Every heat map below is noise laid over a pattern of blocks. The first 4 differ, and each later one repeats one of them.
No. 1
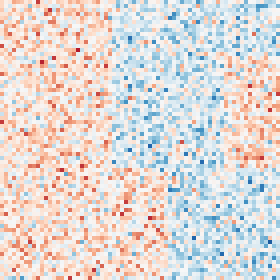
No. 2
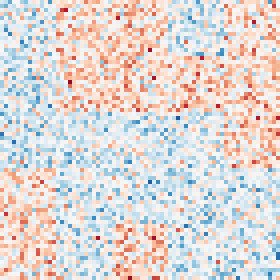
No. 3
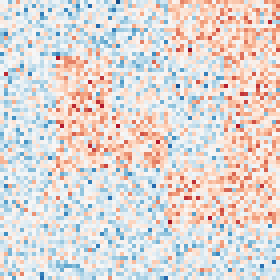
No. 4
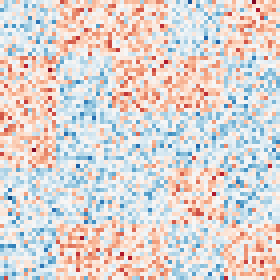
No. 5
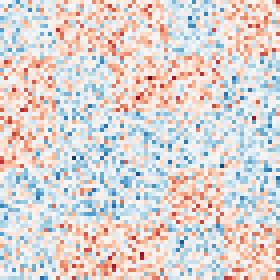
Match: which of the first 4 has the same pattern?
4
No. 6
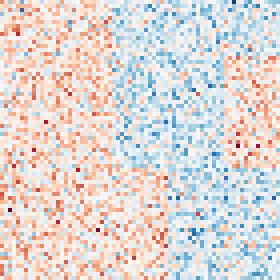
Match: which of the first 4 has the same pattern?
1
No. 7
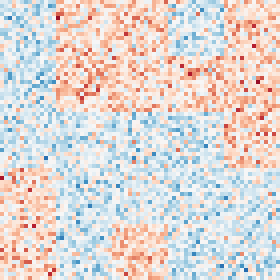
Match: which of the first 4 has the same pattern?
2
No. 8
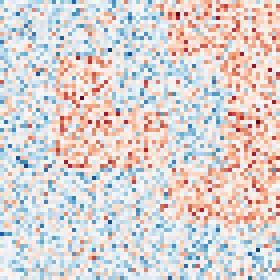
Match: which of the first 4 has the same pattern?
3
